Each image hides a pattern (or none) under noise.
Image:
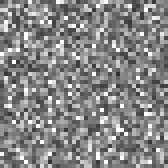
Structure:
only noise
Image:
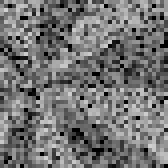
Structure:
spokes from one point
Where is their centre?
middle left
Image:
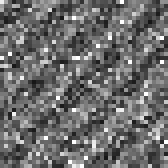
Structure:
diagonal stripes
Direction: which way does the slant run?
bottom left to top right
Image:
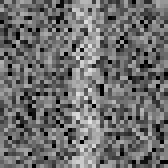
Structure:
one vertical stripe
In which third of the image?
middle
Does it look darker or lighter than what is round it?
lighter
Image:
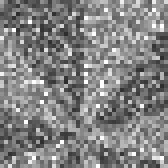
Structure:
spokes from one point
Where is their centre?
bottom middle
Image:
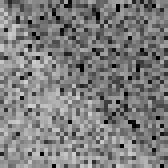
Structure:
a sharp edge
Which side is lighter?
bottom left
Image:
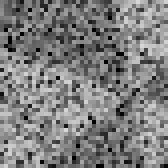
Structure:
spokes from one point
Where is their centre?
middle right
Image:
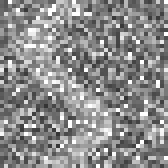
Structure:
a wavy band
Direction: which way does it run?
top to bottom
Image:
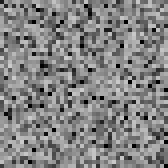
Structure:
only noise
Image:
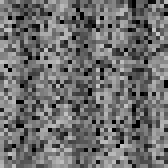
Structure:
vertical stripes
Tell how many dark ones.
3
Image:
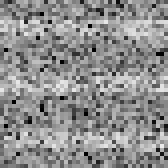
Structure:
horizontal stripes
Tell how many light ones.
3
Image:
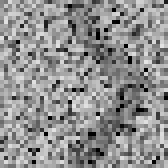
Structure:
a wavy band
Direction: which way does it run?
top to bottom
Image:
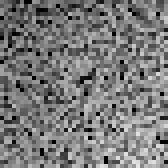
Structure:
a smooth slope
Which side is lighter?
bottom right
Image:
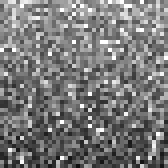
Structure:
a smooth slope
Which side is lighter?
top
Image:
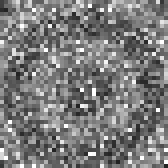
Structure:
rings round one point
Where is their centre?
centre
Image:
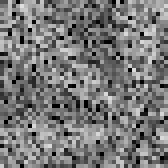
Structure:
spokes from one point
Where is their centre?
bottom right
